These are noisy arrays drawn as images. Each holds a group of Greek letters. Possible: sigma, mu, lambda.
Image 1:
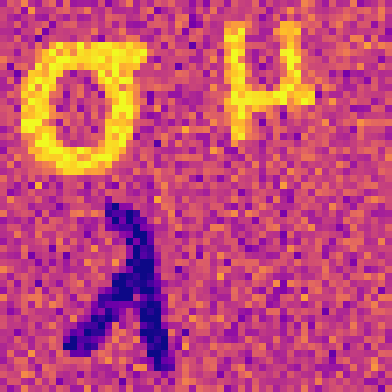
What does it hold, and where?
top left: light sigma; top right: light mu; bottom left: dark lambda
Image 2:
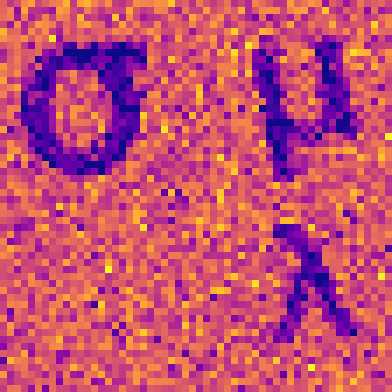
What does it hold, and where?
top left: dark sigma; top right: dark mu; bottom right: dark lambda
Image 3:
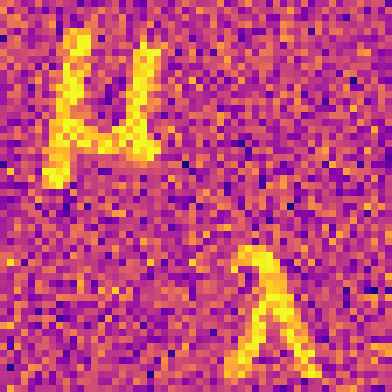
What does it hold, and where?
top left: light mu; bottom right: light lambda
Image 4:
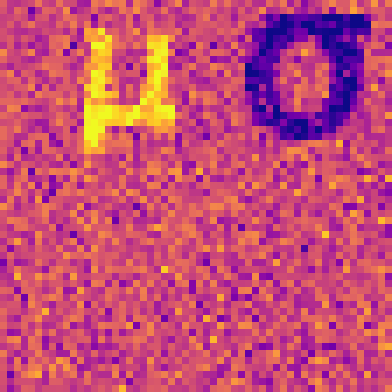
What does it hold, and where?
top left: light mu; top right: dark sigma
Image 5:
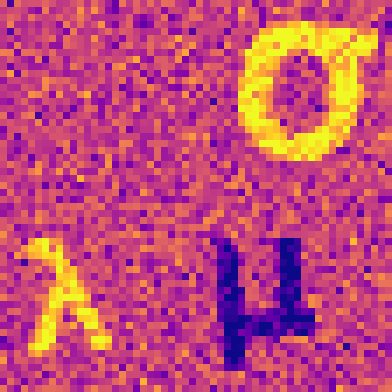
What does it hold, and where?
top right: light sigma; bottom left: light lambda; bottom right: dark mu
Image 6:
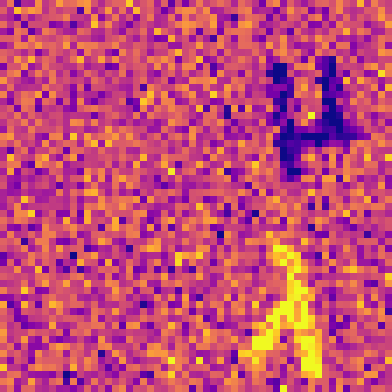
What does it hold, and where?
top right: dark mu; bottom right: light lambda
